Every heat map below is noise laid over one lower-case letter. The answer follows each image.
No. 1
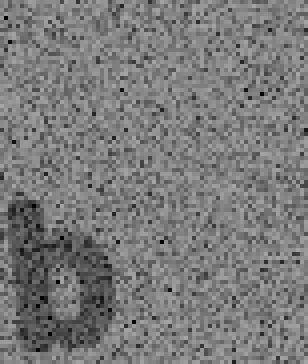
b
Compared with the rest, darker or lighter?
darker
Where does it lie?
bottom left
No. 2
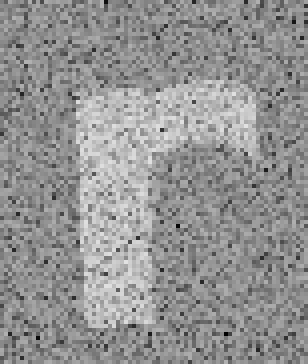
r
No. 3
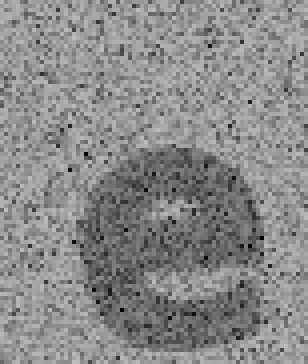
e
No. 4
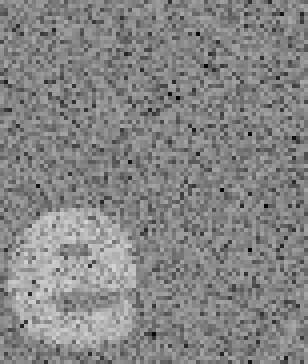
e
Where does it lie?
bottom left
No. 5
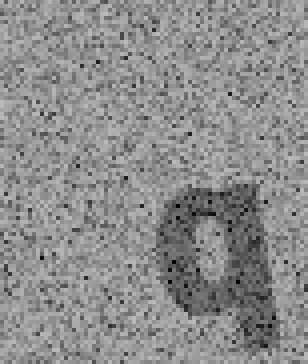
q
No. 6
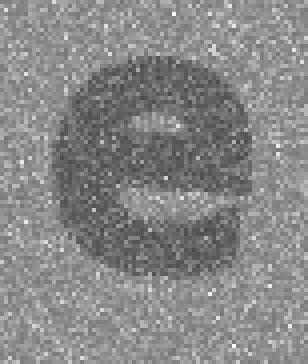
e
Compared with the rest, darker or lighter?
darker
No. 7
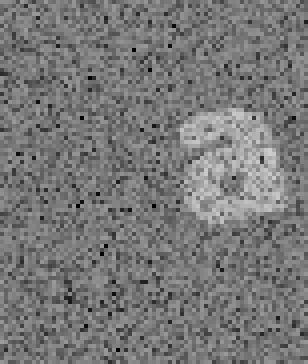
a
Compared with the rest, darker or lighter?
lighter
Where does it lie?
middle right
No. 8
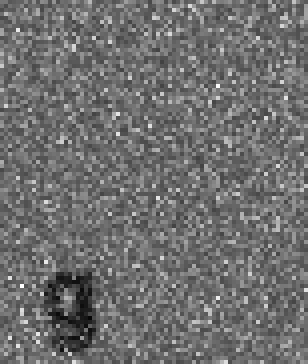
g
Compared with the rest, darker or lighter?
darker
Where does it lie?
bottom left
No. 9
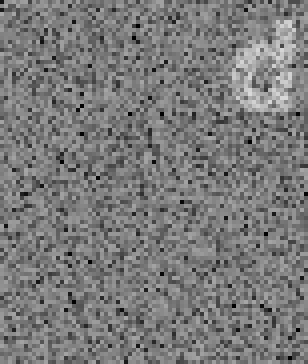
d
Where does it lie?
top right
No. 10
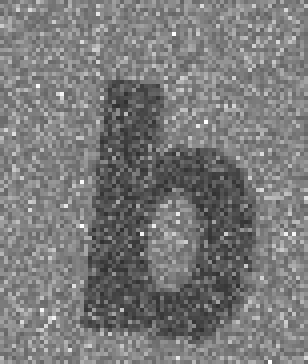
b
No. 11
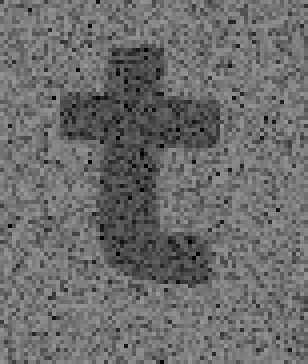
t
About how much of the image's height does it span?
two thirds
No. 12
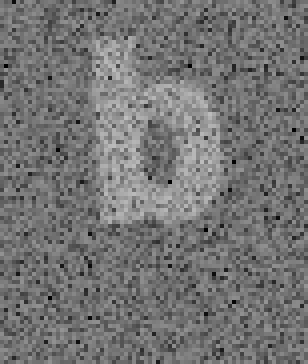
b
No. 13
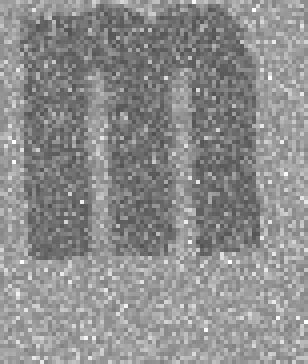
m
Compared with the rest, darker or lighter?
darker
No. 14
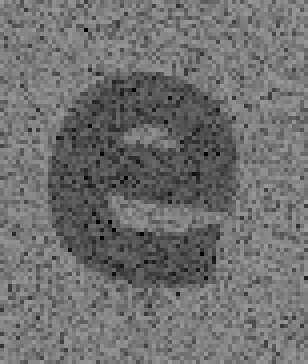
e
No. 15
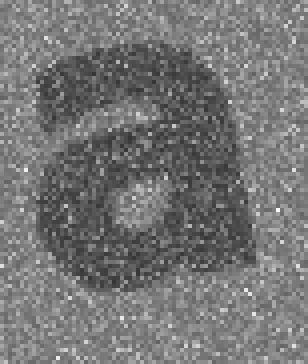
a
